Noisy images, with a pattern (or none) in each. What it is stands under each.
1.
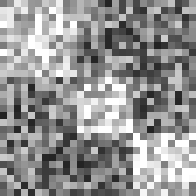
blocks along the diagonal
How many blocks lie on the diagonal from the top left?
3
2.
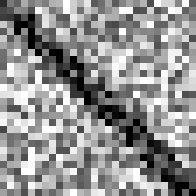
a diagonal band
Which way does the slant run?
top left to bottom right
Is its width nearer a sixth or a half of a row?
a sixth
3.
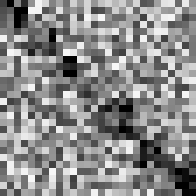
blocks along the diagonal
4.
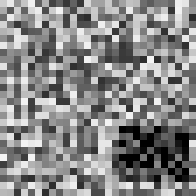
one block
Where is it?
bottom right
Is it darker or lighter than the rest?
darker
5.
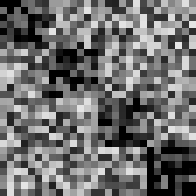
blocks along the diagonal
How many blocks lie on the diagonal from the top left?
4
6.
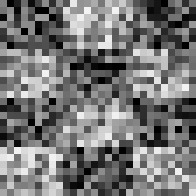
a checkerboard
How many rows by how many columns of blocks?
4 by 3
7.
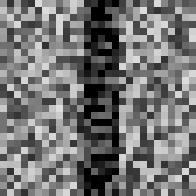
one band of columns
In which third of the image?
middle
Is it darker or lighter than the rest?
darker
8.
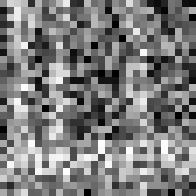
bands of rows crossing bands of columns
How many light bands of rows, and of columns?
1 and 3
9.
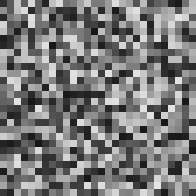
only noise
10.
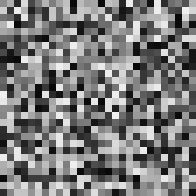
only noise
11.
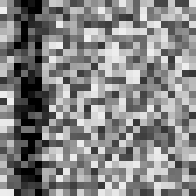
one band of columns
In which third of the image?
left
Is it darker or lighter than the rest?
darker
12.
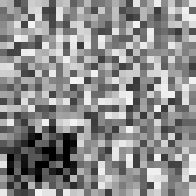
one block
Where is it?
bottom left
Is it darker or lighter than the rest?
darker
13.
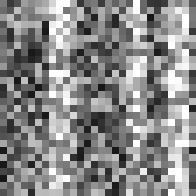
bands of columns
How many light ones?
3
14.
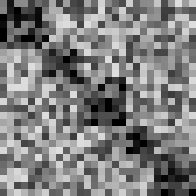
blocks along the diagonal
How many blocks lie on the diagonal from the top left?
5
